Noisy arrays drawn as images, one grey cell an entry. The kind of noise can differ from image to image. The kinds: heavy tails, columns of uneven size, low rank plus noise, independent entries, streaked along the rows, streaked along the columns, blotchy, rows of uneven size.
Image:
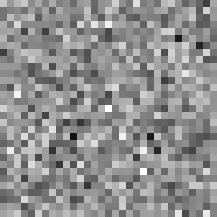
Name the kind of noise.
independent entries
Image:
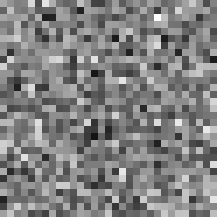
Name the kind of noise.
independent entries
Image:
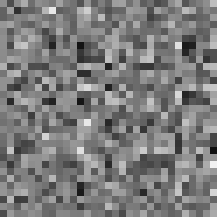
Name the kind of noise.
low rank plus noise
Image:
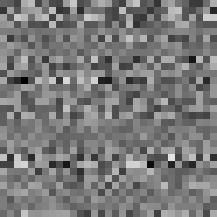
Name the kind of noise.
rows of uneven size
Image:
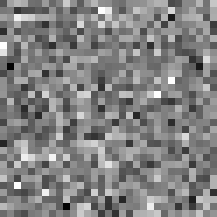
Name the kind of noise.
independent entries
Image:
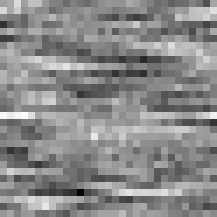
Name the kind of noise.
streaked along the rows
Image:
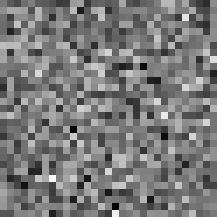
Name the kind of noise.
independent entries
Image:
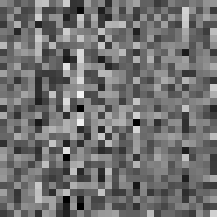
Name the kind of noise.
columns of uneven size
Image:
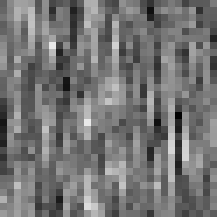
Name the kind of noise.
streaked along the columns
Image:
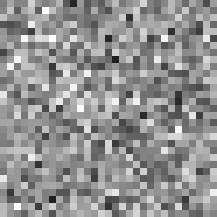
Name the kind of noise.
independent entries
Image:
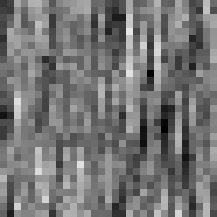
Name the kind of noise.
streaked along the columns
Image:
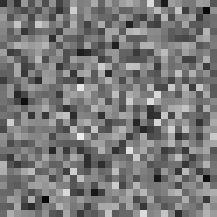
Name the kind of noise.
independent entries
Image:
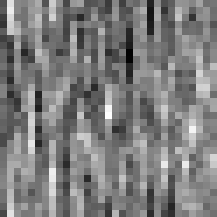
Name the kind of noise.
streaked along the columns
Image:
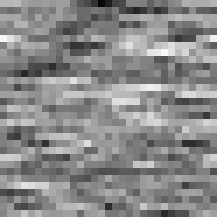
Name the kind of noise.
streaked along the rows
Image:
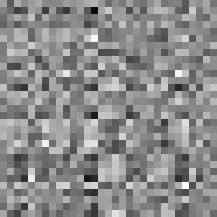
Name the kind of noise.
low rank plus noise
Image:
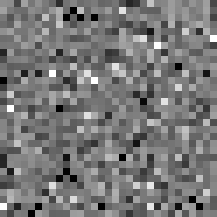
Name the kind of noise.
heavy tails
